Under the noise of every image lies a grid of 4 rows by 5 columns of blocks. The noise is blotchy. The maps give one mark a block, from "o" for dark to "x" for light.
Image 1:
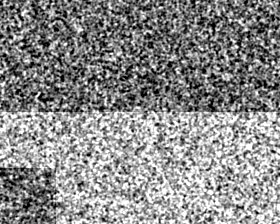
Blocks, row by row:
o o o o o
o o o o o
x x x x x
o x x x x
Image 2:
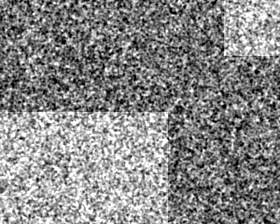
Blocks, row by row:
o o o o x
o o o o o
x x x o o
x x x o o
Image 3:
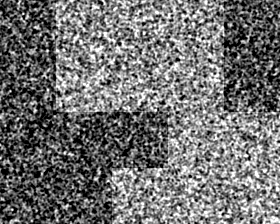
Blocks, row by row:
o x x x o
o x x x o
o o o x x
o o x x x
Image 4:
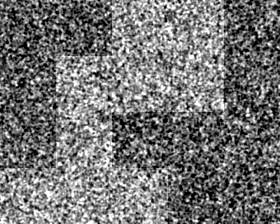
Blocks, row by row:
o o x x o
o x x x o
o x o o o
x x x o o
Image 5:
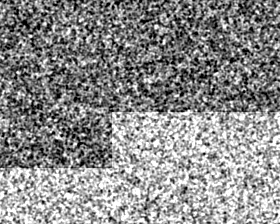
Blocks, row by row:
o o o o o
o o o o o
o o x x x
x x x x x
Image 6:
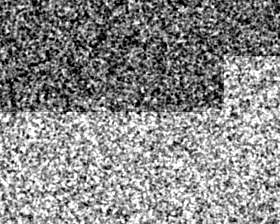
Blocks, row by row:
o o o o o
o o o o x
x x x x x
x x x x x
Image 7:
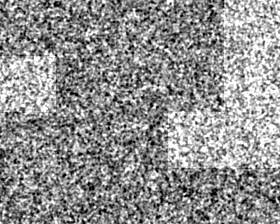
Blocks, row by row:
o o o o x
x o o o x
o o o x x
o o o o o
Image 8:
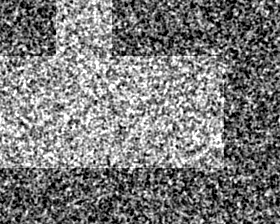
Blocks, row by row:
o x o o o
x x x x o
x x x x o
o o o o o
